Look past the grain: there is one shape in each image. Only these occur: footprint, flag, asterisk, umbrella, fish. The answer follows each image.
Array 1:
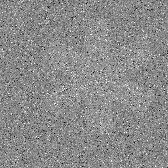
asterisk
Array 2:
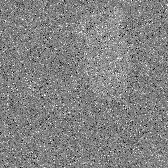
footprint
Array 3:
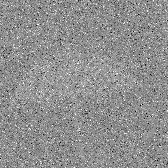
umbrella
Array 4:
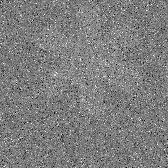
asterisk
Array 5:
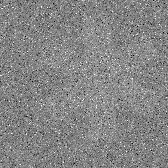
asterisk
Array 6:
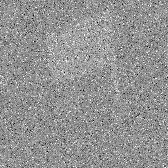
flag
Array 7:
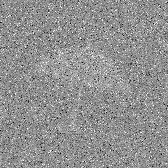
umbrella
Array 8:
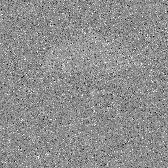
umbrella
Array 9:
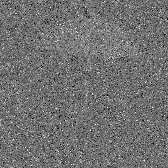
umbrella
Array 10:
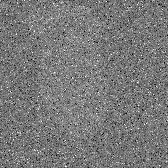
footprint
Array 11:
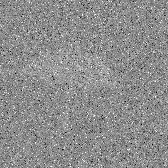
umbrella
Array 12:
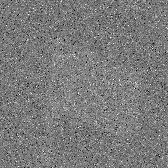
flag
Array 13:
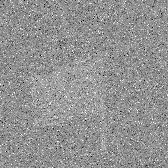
flag
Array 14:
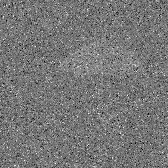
umbrella
